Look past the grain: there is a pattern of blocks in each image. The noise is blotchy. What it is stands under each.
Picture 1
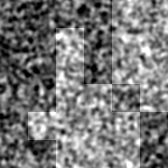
no symmetry
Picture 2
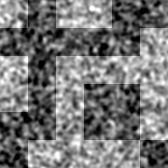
mirrored about the diagonal from the top left
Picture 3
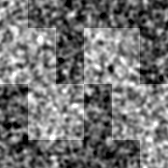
the same after a half turn
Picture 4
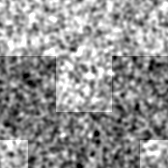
left and right mirror each other
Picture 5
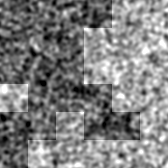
no symmetry
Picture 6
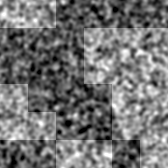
no symmetry
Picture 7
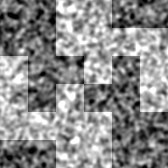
the same after a half turn
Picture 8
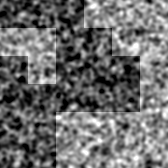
no symmetry
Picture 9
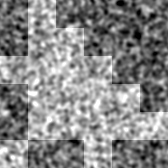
mirrored about the diagonal from the bottom left
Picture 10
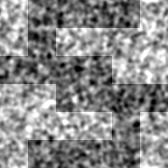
the same after a half turn
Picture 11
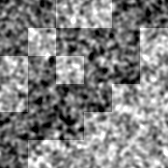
mirrored about the diagonal from the top left
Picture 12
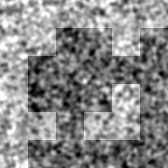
mirrored about the diagonal from the top left
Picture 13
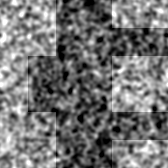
top and bottom mirror each other
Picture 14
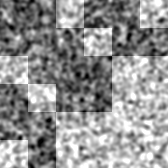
mirrored about the diagonal from the top left
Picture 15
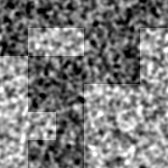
no symmetry
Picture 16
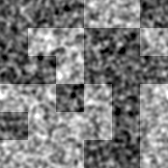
no symmetry
